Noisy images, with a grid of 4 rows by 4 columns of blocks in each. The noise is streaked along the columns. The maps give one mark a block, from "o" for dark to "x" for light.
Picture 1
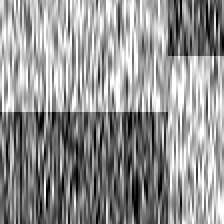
x x x o
x x x x
o o o x
o o o x
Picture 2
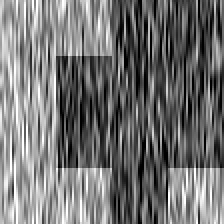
x x o o
x o o o
x o o o
x x o x
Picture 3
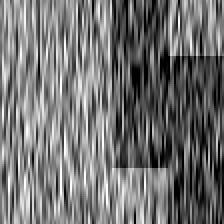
x x o x
x x o o
x x o o
x x x o
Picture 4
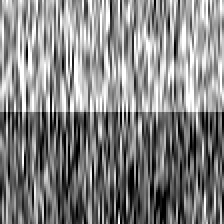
x x x x
x x x x
o o o o
o o o o
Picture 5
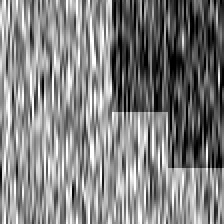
x x o o
x x o o
x x x o
x x x x
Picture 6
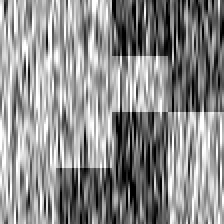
x x o o
x x x o
x x o x
x o o x
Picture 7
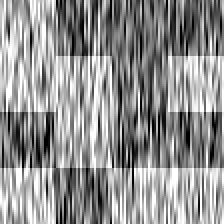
x o o o
x x o x
o x o o
x o x x
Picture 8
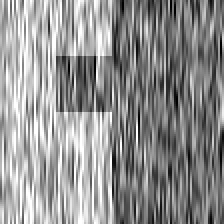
x x o o
x o o o
x x o o
x x o o
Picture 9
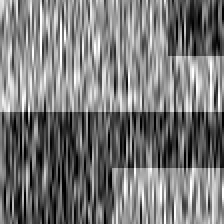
x x x o
x x x x
o o o o
o o x x
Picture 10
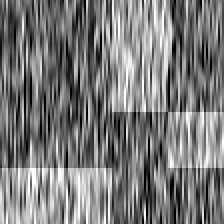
o o x o
o o x o
o o o x
x x o o
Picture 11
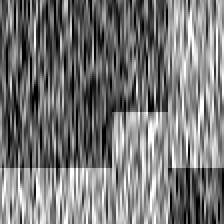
o o o x
o o o x
o o x x
x x x o
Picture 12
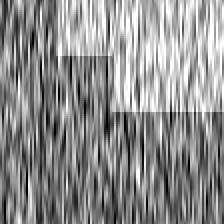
o x x x
o o x x
o o o o
o o o o
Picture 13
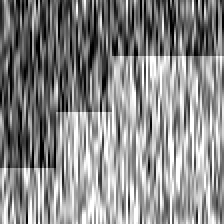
o o o o
o o x x
o x x x
x x x x
